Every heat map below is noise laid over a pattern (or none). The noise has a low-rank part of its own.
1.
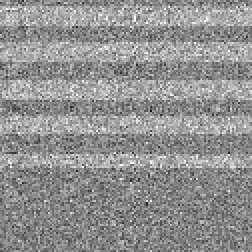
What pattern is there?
bands of rows
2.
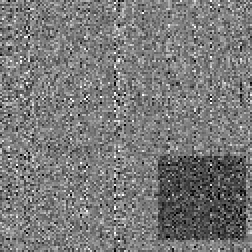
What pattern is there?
one block
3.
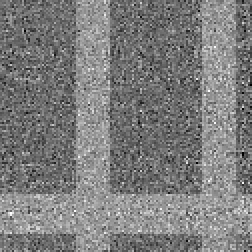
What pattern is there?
bands of rows crossing bands of columns
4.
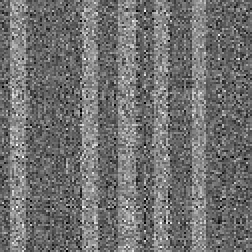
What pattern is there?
bands of columns
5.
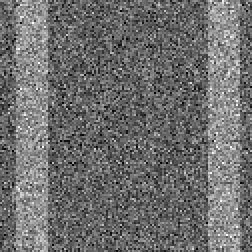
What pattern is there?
bands of columns
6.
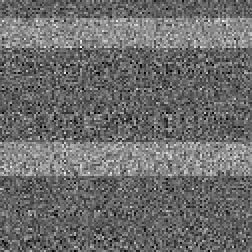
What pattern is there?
bands of rows
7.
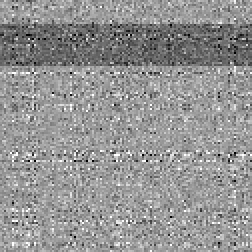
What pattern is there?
one band of rows
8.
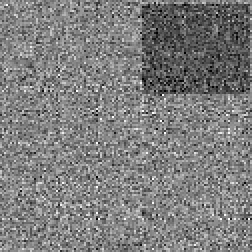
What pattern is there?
one block
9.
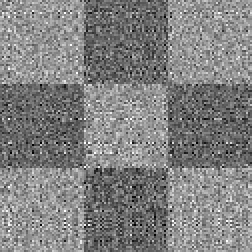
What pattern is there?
a checkerboard
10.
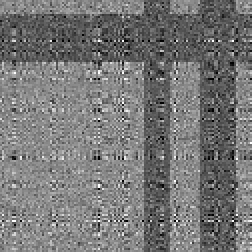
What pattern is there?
bands of rows crossing bands of columns
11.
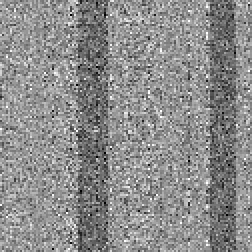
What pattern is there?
bands of columns
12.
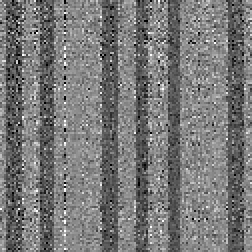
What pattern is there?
bands of columns
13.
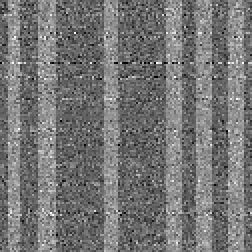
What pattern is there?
bands of columns
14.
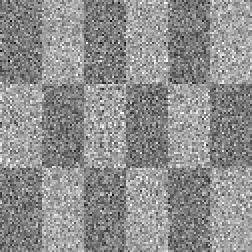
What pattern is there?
a checkerboard
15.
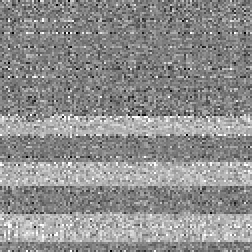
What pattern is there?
bands of rows
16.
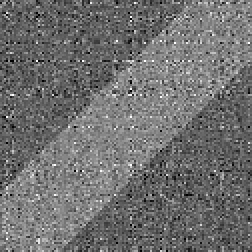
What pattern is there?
a diagonal band
